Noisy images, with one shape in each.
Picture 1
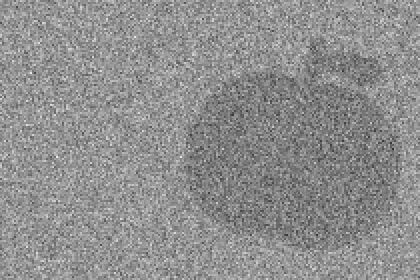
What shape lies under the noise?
apple
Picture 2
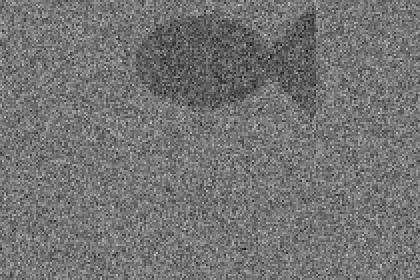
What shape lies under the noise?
fish
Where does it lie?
top middle
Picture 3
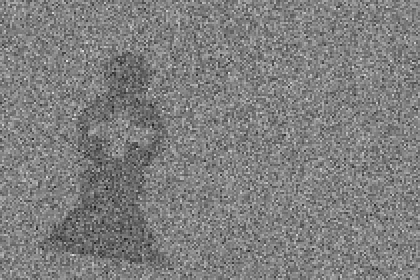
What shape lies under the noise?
chess bishop
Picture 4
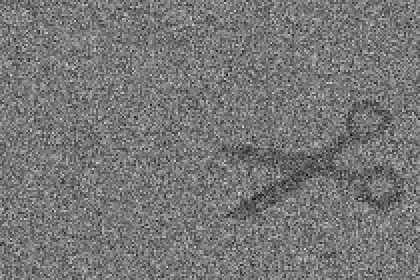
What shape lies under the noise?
pair of scissors
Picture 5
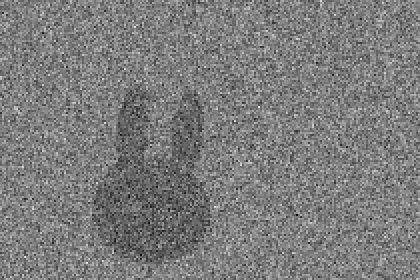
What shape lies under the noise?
rabbit's head
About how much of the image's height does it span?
two thirds
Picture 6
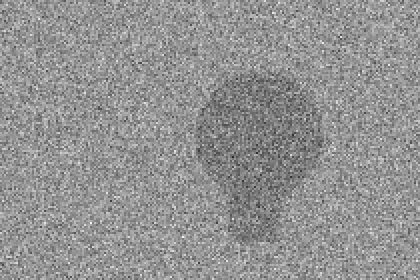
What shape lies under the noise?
light bulb
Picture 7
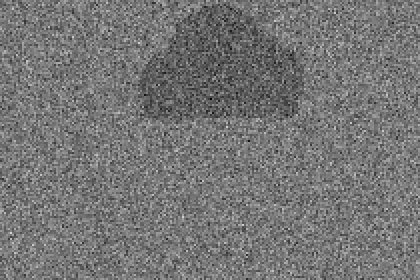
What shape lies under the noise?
cloud
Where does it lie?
top middle
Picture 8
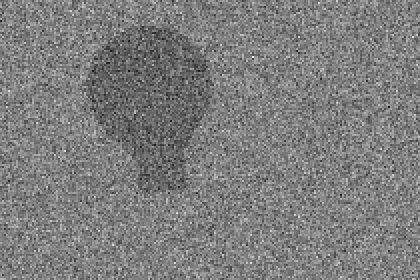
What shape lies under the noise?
light bulb
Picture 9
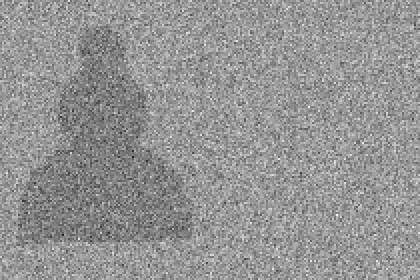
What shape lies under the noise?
chess pawn
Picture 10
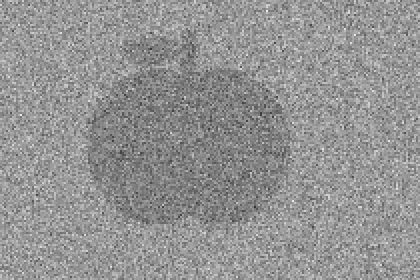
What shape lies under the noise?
apple
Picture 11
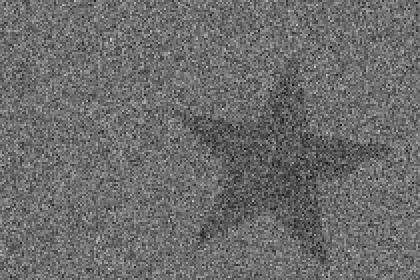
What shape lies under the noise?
star
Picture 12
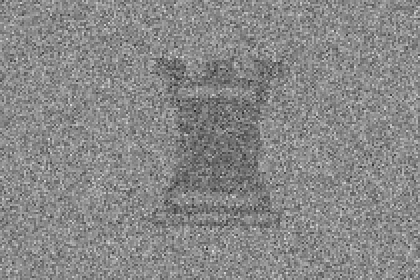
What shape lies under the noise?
chess rook
